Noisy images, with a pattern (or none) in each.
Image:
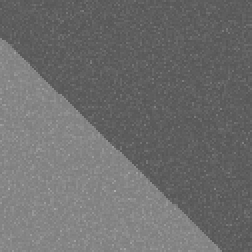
a sharp edge
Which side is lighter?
bottom left
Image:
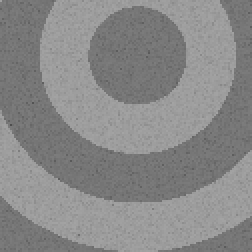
rings round one point
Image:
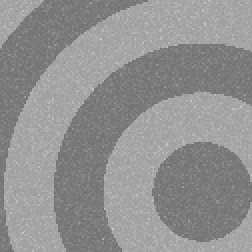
rings round one point
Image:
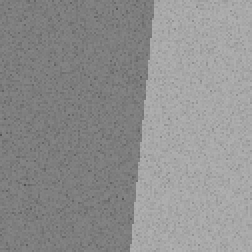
a sharp edge
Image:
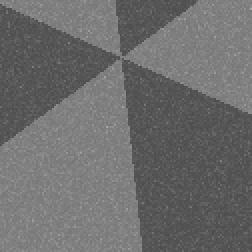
spokes from one point
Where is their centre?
top middle
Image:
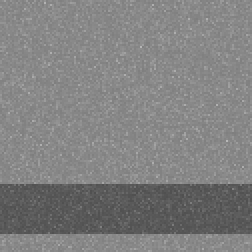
one horizontal stripe
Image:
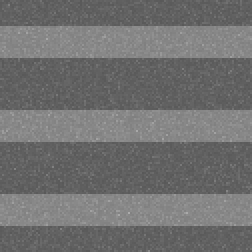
horizontal stripes
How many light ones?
3
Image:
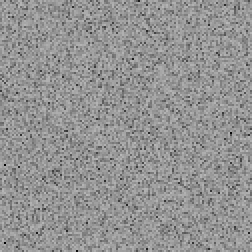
only noise
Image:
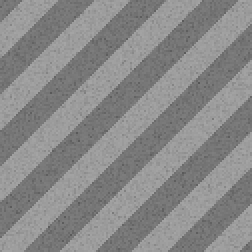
diagonal stripes
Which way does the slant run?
bottom left to top right
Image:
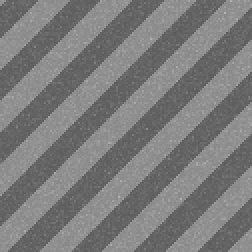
diagonal stripes
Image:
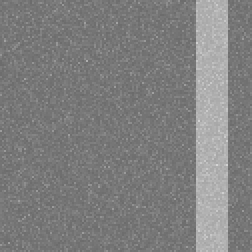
one vertical stripe
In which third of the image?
right
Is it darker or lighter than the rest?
lighter
